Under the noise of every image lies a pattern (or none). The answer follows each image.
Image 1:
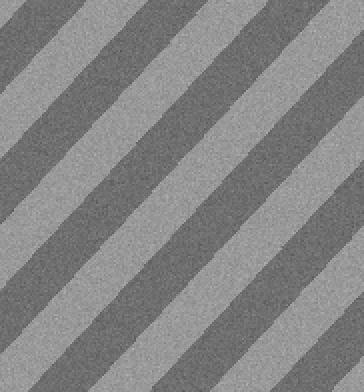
diagonal stripes
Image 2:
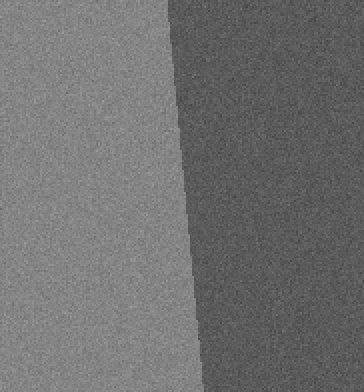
a sharp edge
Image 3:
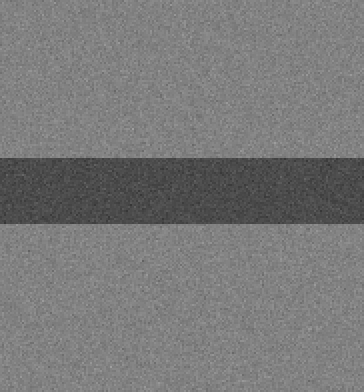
one horizontal stripe
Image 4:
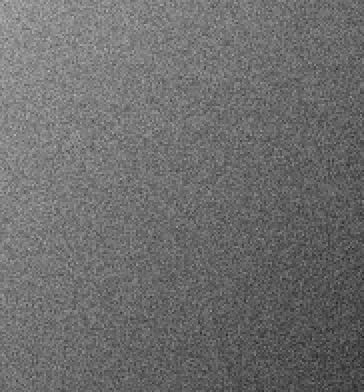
a smooth slope
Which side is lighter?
top left
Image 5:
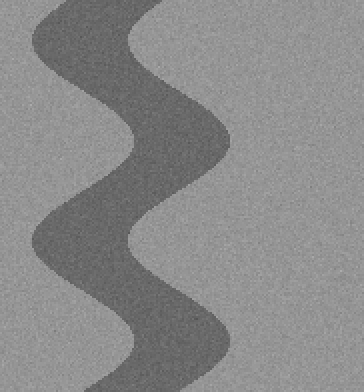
a wavy band
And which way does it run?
top to bottom
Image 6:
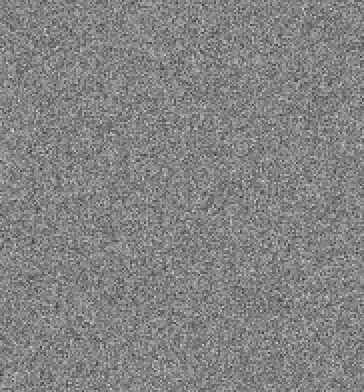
only noise
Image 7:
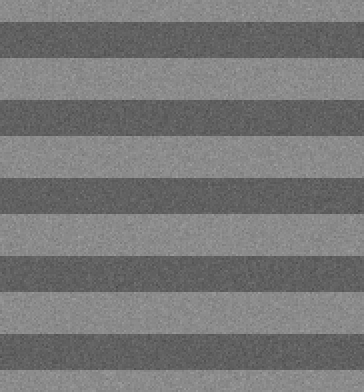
horizontal stripes
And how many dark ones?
5
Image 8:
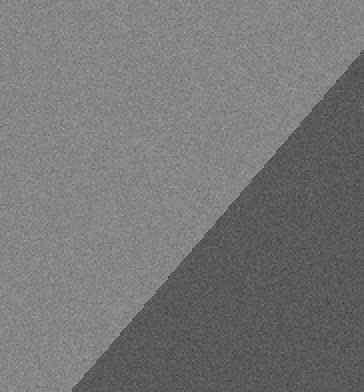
a sharp edge
